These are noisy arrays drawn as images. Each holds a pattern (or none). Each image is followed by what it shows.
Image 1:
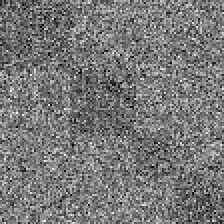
blocks along the diagonal
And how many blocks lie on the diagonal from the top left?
4
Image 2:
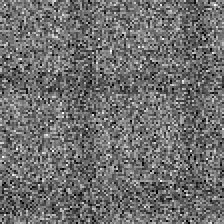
bands of rows crossing bands of columns
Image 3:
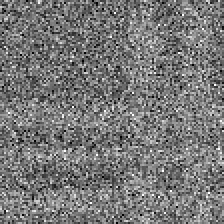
bands of rows crossing bands of columns
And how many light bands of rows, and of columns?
3 and 2
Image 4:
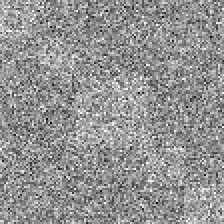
blocks along the diagonal
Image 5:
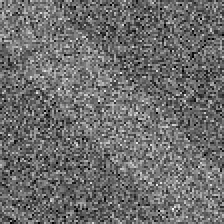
a diagonal band
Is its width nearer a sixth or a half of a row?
a half
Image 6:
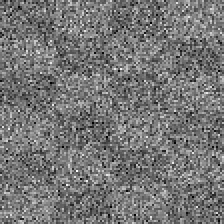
a checkerboard
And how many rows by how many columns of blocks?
6 by 4
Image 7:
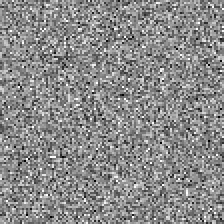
only noise
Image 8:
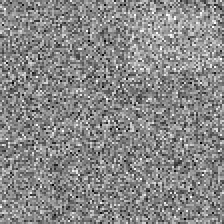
one block
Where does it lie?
top right
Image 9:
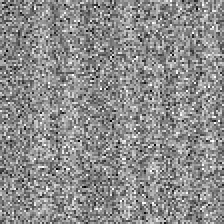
bands of columns
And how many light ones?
6
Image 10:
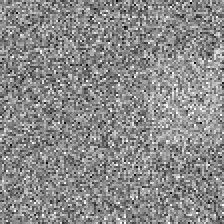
one block
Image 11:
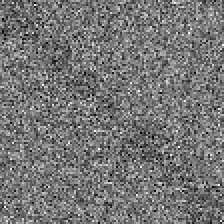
blocks along the diagonal
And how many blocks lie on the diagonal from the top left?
7
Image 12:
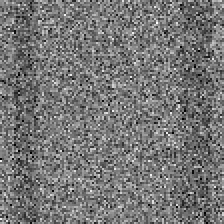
bands of columns
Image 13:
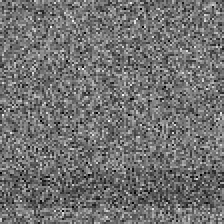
one band of rows
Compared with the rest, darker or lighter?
darker
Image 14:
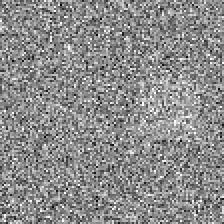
one block
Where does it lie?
middle right
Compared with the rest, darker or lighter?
lighter
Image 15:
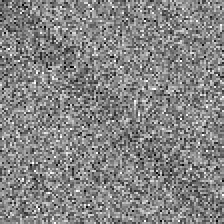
a diagonal band
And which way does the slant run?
top left to bottom right
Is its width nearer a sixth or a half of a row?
a sixth
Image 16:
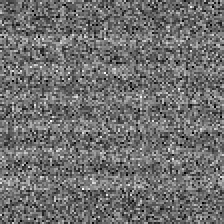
bands of rows
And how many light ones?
6
